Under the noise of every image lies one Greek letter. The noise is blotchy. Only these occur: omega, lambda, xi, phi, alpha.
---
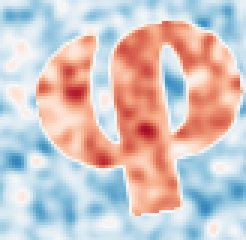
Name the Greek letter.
phi
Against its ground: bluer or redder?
redder
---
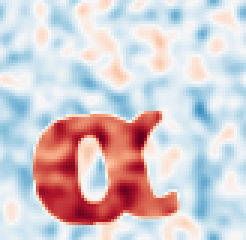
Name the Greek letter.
alpha
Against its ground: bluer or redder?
redder
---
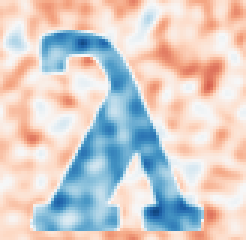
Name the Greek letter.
lambda
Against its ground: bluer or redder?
bluer
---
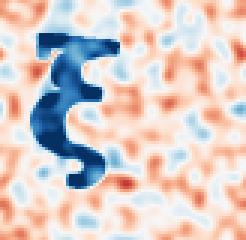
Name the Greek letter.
xi
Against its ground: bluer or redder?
bluer
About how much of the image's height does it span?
two thirds
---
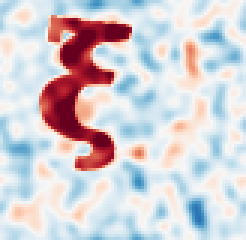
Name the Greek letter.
xi
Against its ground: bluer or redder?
redder
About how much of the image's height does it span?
two thirds
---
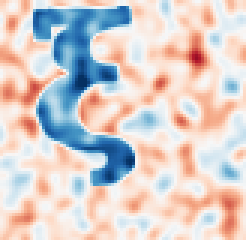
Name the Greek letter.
xi
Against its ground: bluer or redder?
bluer
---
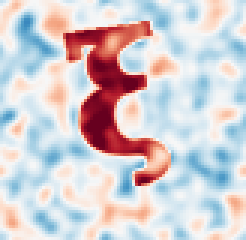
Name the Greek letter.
xi
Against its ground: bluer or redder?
redder
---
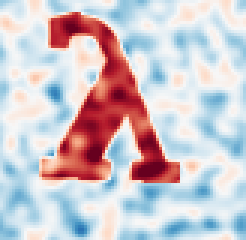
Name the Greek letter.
lambda
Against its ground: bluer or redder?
redder
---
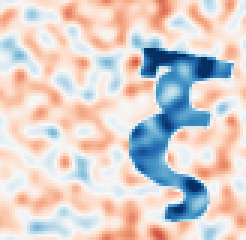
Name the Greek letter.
xi
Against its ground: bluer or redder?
bluer
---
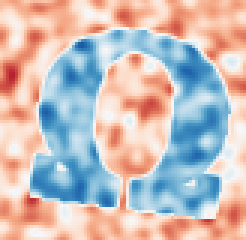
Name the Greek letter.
omega
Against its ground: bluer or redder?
bluer
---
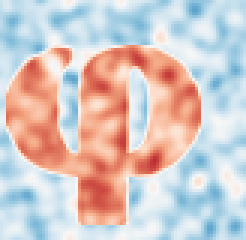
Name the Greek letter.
phi
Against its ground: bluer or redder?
redder
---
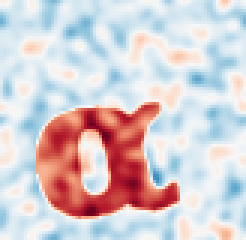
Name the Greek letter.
alpha
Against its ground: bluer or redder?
redder
